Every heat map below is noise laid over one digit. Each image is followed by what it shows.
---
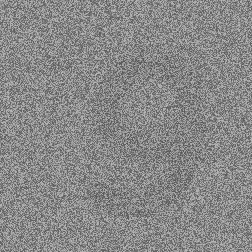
dark 9
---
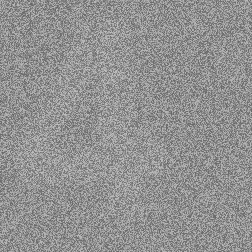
light 4
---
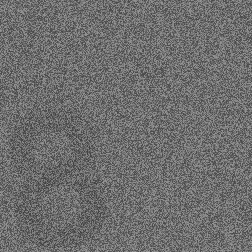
dark 8
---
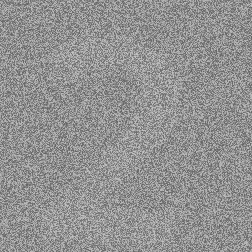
light 2
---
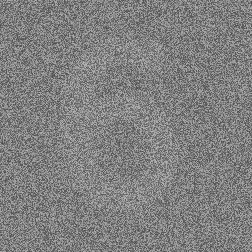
light 6
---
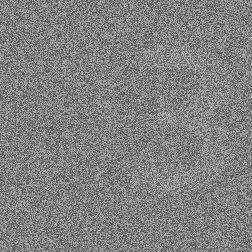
light 3
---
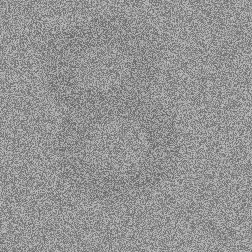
dark 8
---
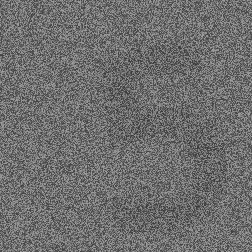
dark 5
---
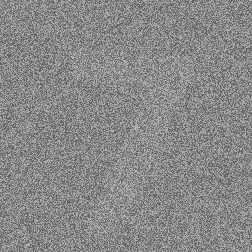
light 7
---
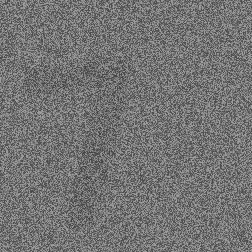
dark 7
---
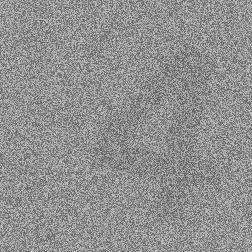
dark 4
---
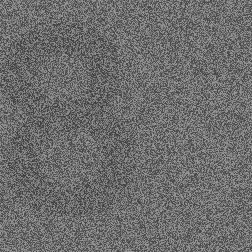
dark 8
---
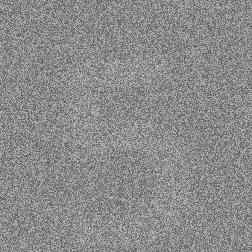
light 5
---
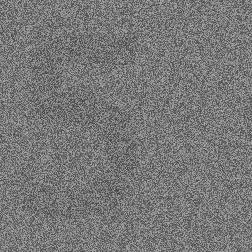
dark 5
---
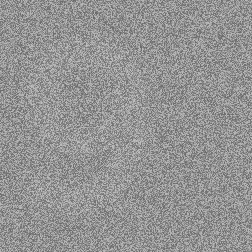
light 9
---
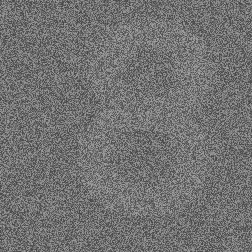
light 8
